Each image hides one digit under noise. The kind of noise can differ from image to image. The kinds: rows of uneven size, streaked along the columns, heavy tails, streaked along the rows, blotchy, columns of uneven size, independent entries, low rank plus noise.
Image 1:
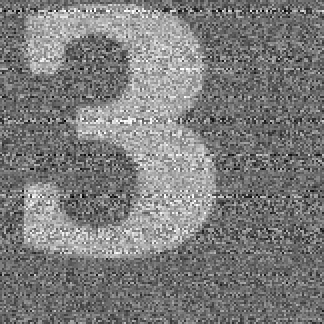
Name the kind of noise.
rows of uneven size
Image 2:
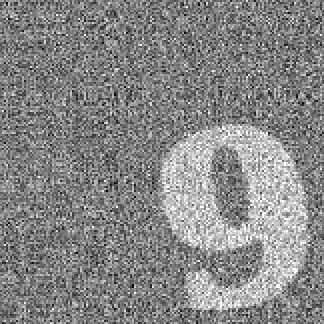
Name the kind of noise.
low rank plus noise
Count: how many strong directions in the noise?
five to eight
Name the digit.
9
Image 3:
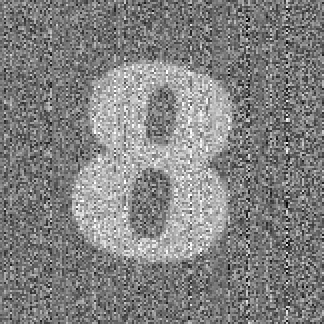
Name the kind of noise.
columns of uneven size
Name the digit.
8
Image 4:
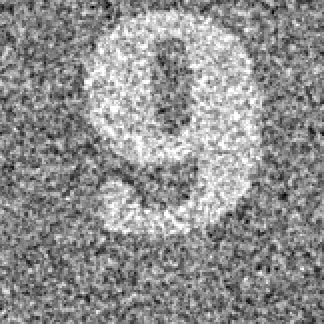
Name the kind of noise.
blotchy
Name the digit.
9
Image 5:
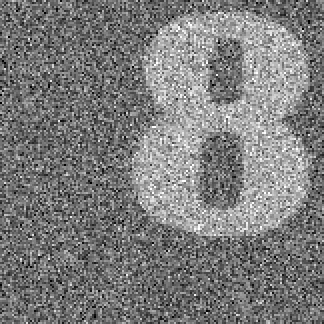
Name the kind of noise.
independent entries
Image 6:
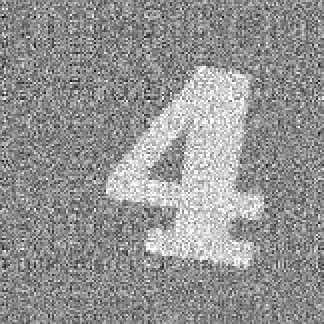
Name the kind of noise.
low rank plus noise
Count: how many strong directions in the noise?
three or four
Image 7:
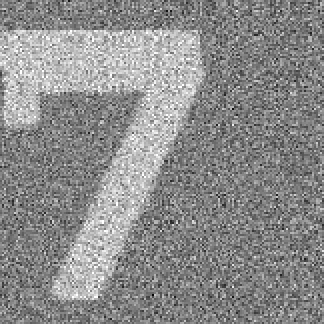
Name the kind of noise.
low rank plus noise
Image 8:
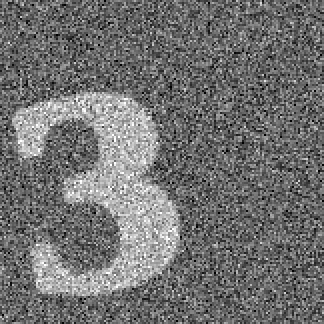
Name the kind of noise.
independent entries
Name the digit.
3
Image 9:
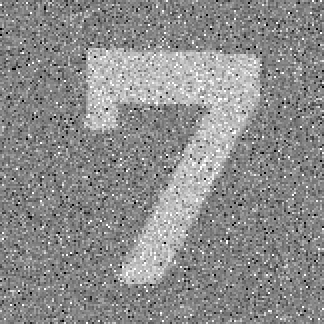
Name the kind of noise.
heavy tails
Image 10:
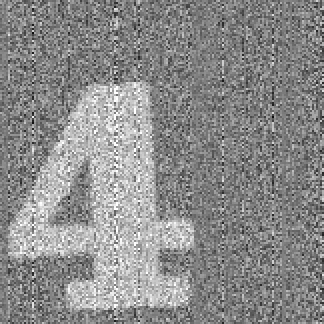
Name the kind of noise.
columns of uneven size
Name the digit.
4
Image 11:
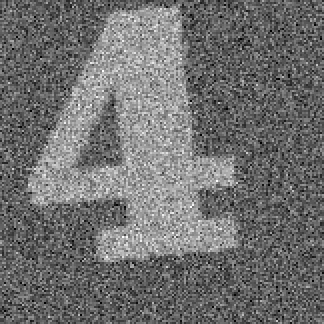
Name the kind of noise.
independent entries
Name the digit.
4
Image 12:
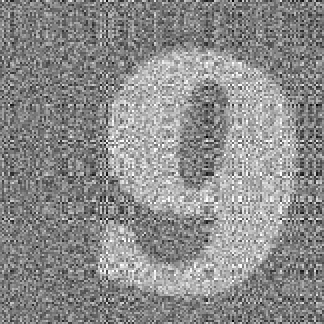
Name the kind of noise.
low rank plus noise
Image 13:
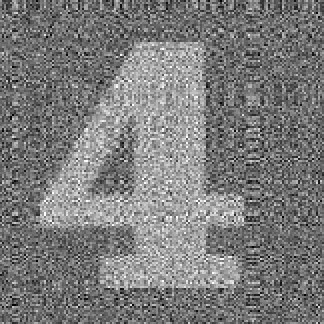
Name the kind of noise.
low rank plus noise
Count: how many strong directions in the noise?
one
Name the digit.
4
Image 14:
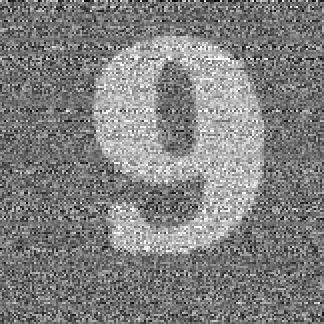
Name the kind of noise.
rows of uneven size
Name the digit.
9
